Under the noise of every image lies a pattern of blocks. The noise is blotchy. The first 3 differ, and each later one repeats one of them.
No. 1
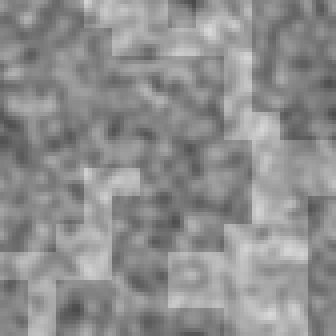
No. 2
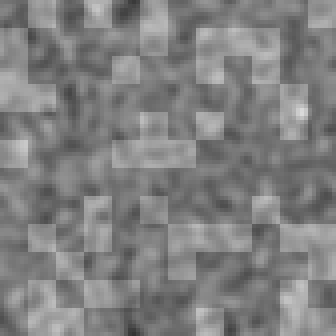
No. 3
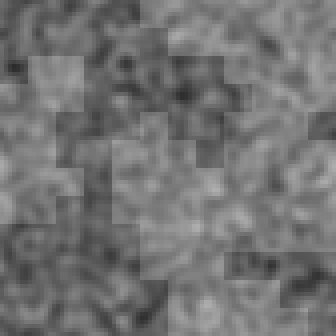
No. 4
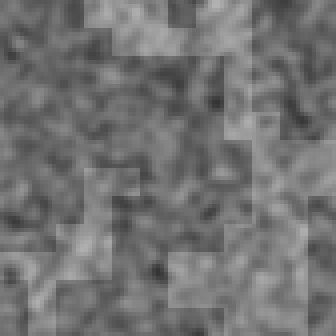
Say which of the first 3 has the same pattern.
1
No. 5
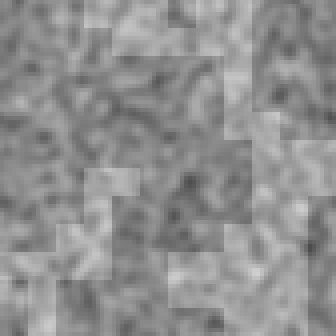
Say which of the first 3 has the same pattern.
1
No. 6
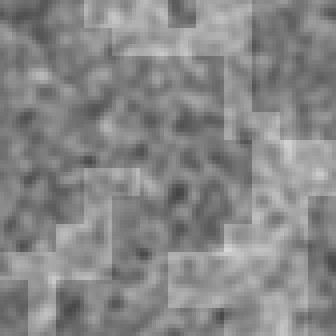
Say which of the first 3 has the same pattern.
1
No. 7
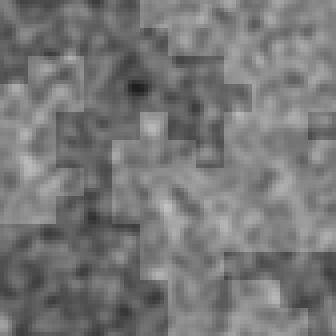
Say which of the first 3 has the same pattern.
3
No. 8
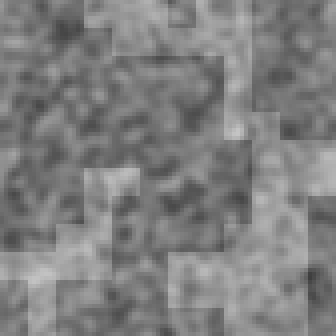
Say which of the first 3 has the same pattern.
1
